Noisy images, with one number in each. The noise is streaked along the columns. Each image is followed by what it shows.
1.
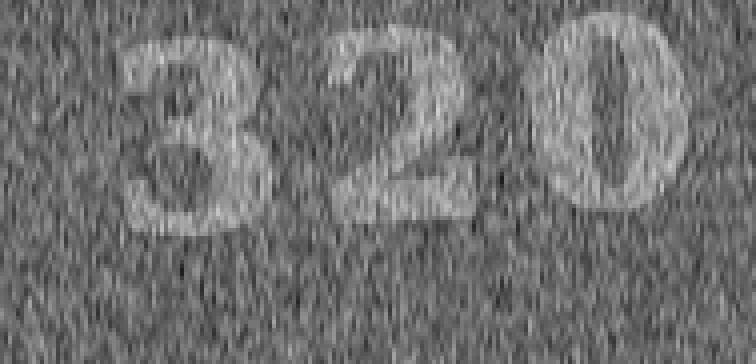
320
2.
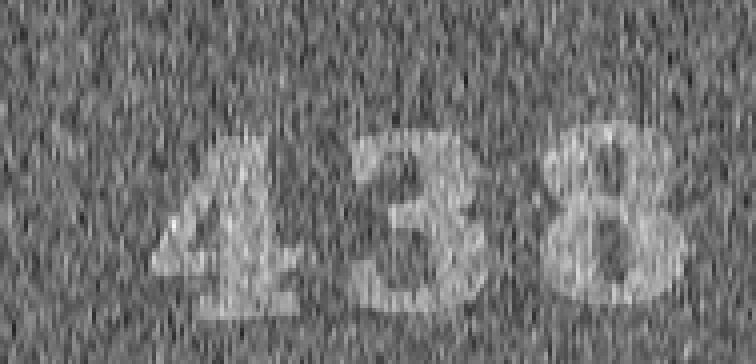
438
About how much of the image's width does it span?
two thirds
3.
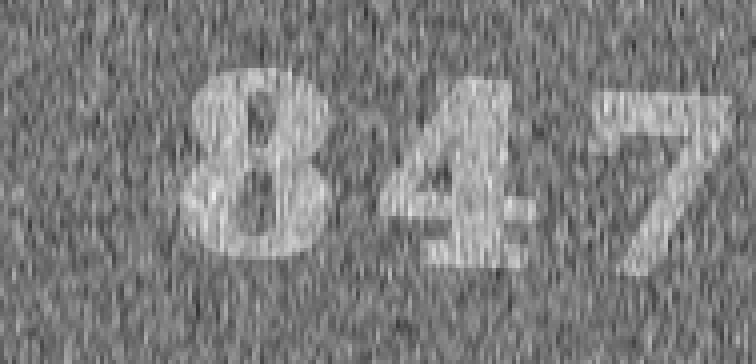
847
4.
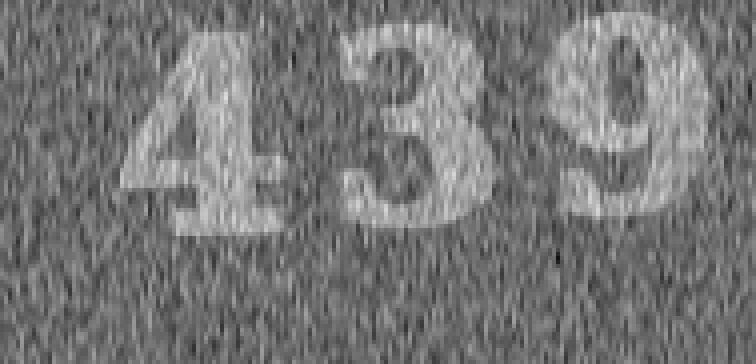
439
